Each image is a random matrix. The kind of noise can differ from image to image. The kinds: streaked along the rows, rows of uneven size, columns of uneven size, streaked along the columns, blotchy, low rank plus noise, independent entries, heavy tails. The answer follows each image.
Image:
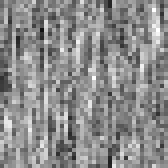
streaked along the columns
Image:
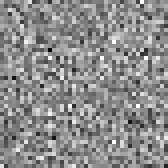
low rank plus noise
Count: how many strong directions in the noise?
five to eight
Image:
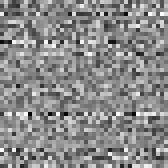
rows of uneven size
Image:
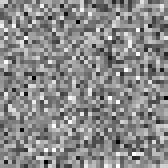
independent entries
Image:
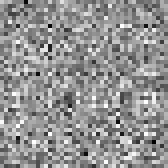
low rank plus noise
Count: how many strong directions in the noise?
one
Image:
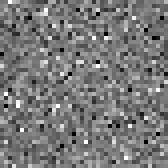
heavy tails
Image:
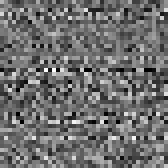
rows of uneven size
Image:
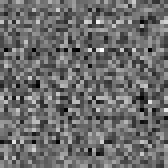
low rank plus noise
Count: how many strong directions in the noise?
two
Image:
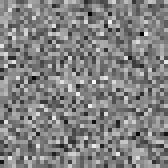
independent entries
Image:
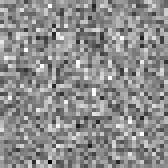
low rank plus noise
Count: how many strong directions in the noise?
one
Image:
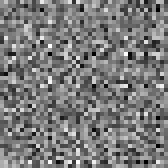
low rank plus noise
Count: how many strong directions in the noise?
two
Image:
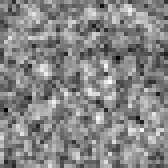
blotchy
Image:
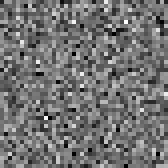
independent entries
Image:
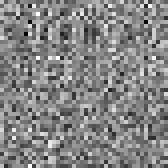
low rank plus noise
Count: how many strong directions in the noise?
two
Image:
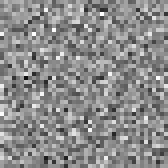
low rank plus noise
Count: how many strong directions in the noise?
five to eight
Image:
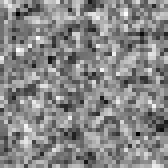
blotchy
